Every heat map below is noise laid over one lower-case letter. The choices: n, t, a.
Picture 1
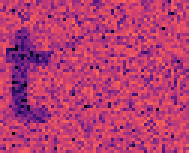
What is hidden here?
dark t
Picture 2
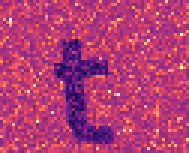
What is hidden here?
dark t
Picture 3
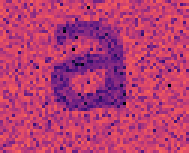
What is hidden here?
dark a
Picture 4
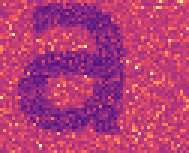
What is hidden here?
dark a
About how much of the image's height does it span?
nearly all
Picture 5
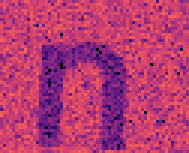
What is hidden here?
dark n
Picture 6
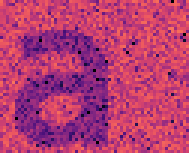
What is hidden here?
dark a
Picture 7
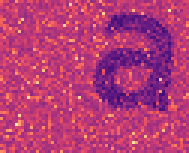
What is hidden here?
dark a
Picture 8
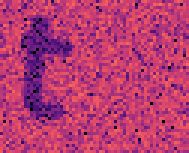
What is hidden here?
dark t
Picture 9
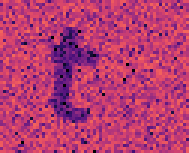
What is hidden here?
dark t
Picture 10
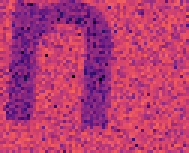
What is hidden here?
dark n
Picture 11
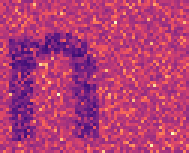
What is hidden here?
dark n
